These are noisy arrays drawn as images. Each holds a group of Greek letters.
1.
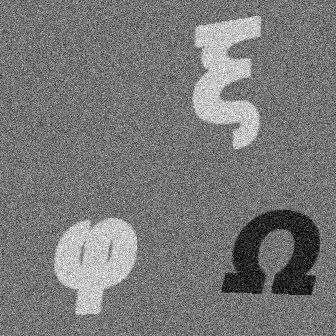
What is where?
top right: light xi; bottom left: light phi; bottom right: dark omega
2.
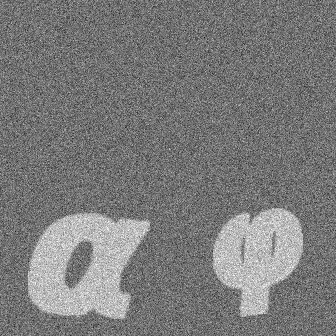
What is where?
bottom left: light alpha; bottom right: light phi
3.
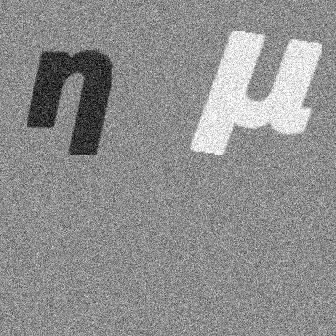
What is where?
top left: dark eta; top right: light mu
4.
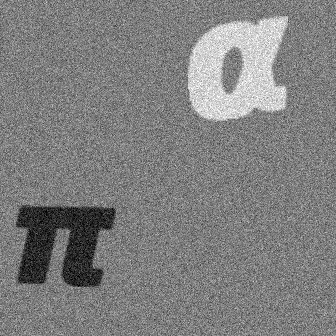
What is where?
top right: light alpha; bottom left: dark pi
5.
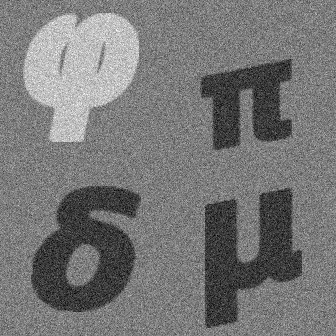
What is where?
top left: light phi; top right: dark pi; bottom left: dark delta; bottom right: dark mu
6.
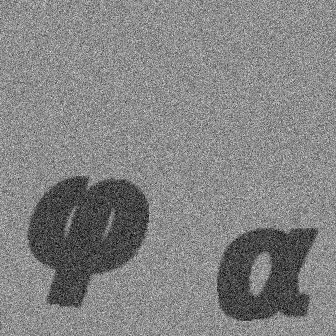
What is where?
bottom left: dark phi; bottom right: dark alpha
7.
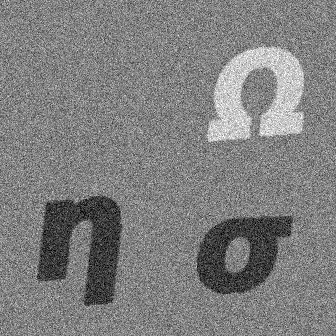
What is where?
top right: light omega; bottom left: dark eta; bottom right: dark sigma
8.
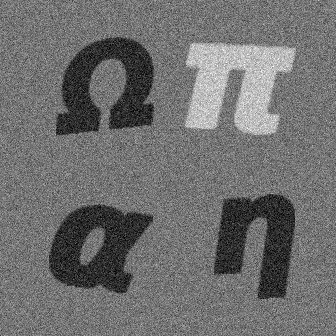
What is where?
top left: dark omega; top right: light pi; bottom left: dark alpha; bottom right: dark eta
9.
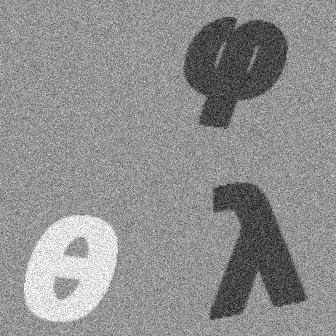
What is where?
top right: dark phi; bottom left: light theta; bottom right: dark lambda
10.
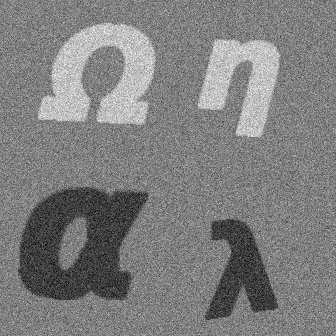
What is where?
top left: light omega; top right: light eta; bottom left: dark alpha; bottom right: dark lambda
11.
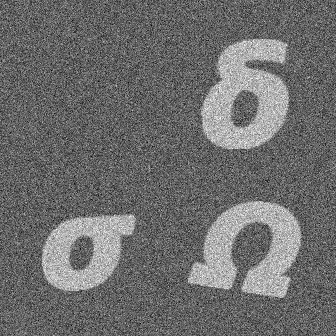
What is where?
top right: light delta; bottom left: light sigma; bottom right: light omega
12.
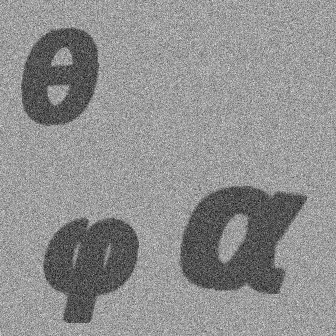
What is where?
top left: dark theta; bottom left: dark phi; bottom right: dark alpha
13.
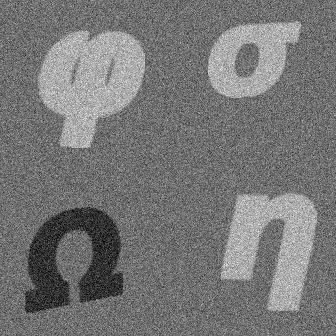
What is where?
top left: light phi; top right: light sigma; bottom left: dark omega; bottom right: light eta
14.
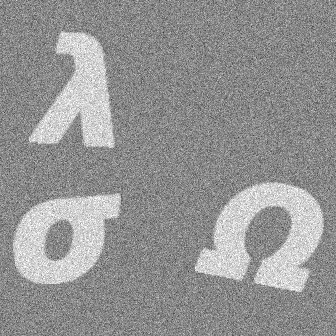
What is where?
top left: light lambda; bottom left: light sigma; bottom right: light omega
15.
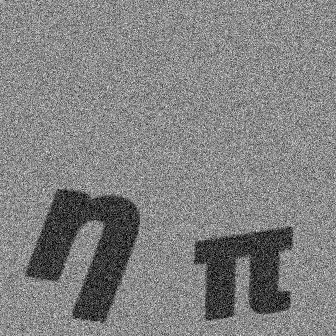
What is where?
bottom left: dark eta; bottom right: dark pi
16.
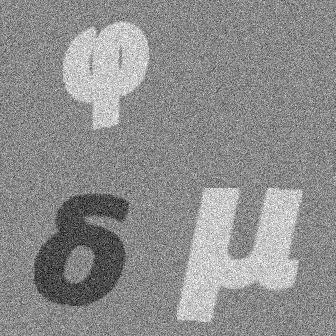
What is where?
top left: light phi; bottom left: dark delta; bottom right: light mu
